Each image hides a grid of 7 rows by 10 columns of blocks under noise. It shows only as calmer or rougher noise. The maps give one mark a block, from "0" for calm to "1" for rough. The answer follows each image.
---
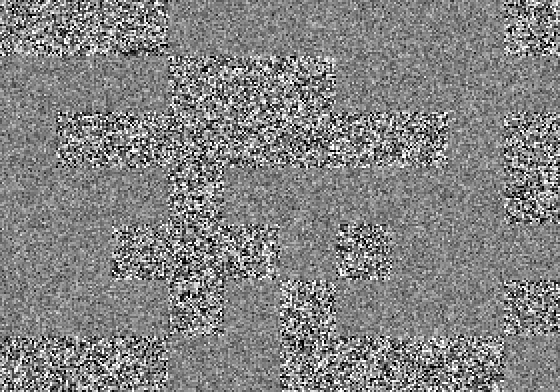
1110000001
0001110000
0111111101
0001000001
0011101000
0001010001
1110011110
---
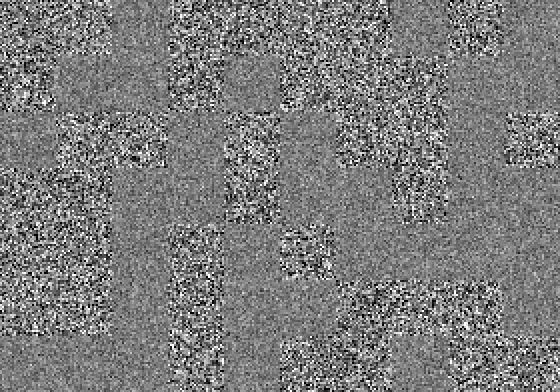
1101111010
1001011100
0110101101
1100100100
1101010000
1101001110
0001011011
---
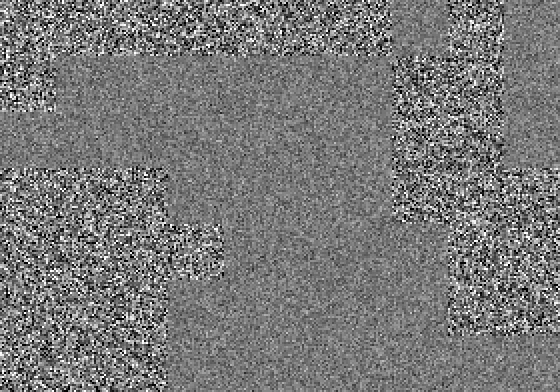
1111111010
1000000110
0000000110
1110000111
1111000011
1110000011
1110000000
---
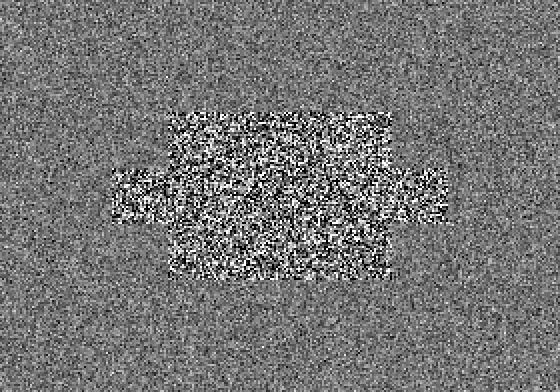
0000000000
0000000000
0001111000
0011111100
0001111000
0000000000
0000000000
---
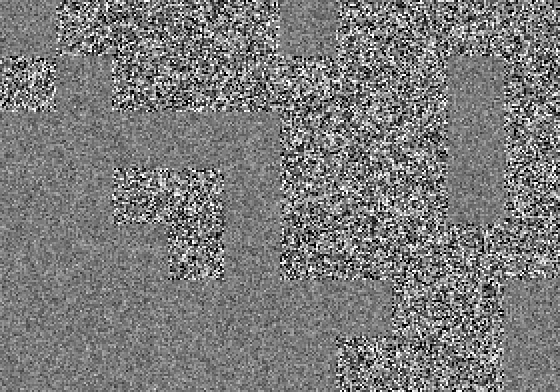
0111101111
1011111101
0000011101
0011011101
0001011111
0000000110
0000001110
